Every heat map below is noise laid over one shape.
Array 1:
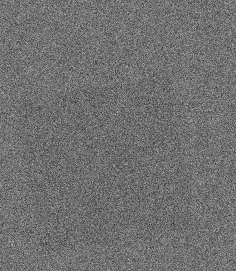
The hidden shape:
square
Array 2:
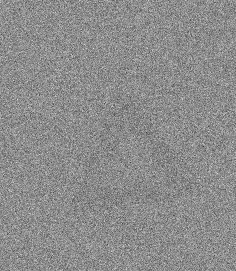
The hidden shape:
triangle frame
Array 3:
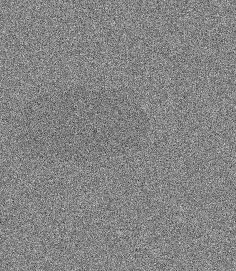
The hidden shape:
ellipse
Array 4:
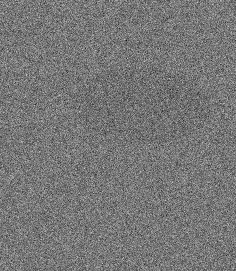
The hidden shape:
ellipse
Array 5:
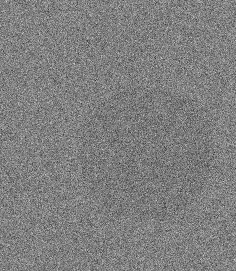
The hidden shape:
disc
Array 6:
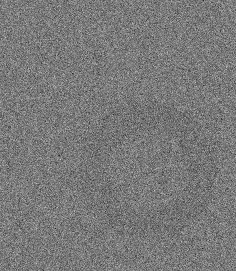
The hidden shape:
ring
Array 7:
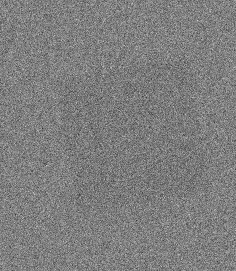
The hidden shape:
square
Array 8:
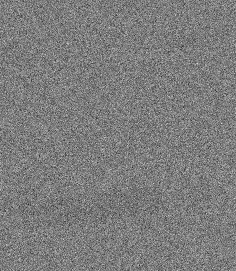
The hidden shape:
bar
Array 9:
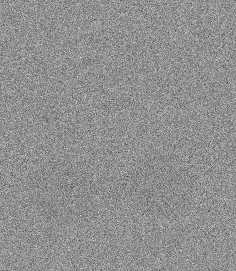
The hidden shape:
dumbbell
